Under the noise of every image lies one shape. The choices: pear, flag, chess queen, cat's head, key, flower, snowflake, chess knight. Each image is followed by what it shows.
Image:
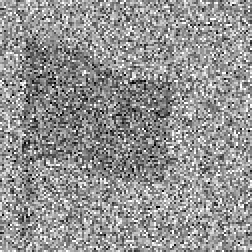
flag
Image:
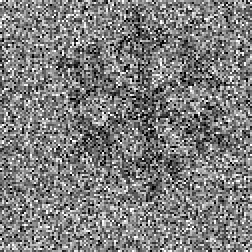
snowflake
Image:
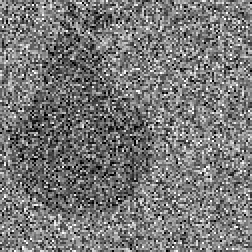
pear
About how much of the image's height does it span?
nearly all
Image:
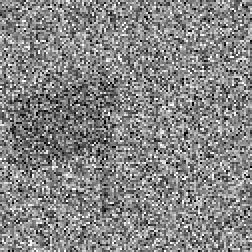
flag
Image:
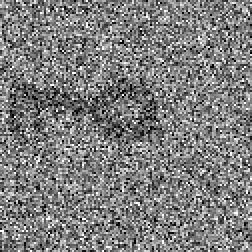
key
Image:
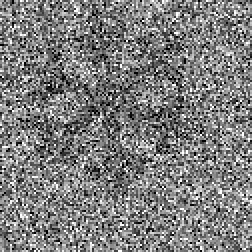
snowflake
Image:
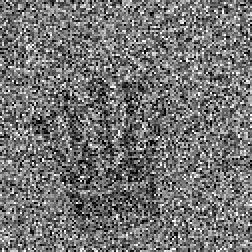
chess queen
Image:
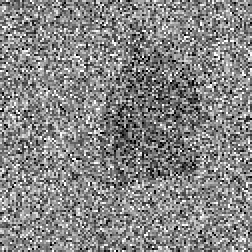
chess knight
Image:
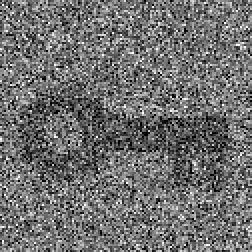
key
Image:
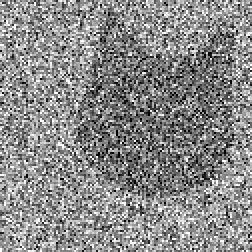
cat's head
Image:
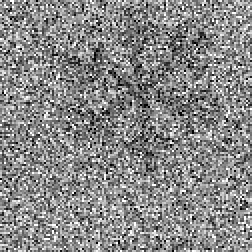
snowflake
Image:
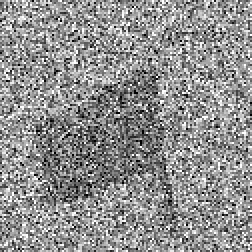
flag
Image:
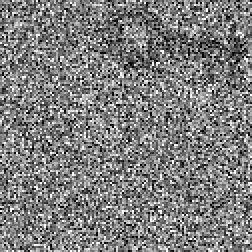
key
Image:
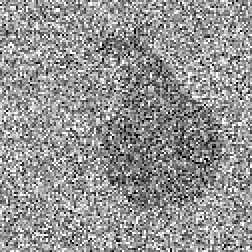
pear
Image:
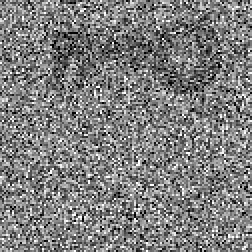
key
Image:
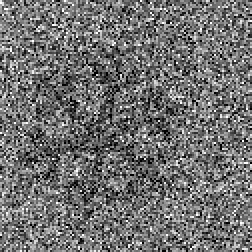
snowflake
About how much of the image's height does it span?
two thirds
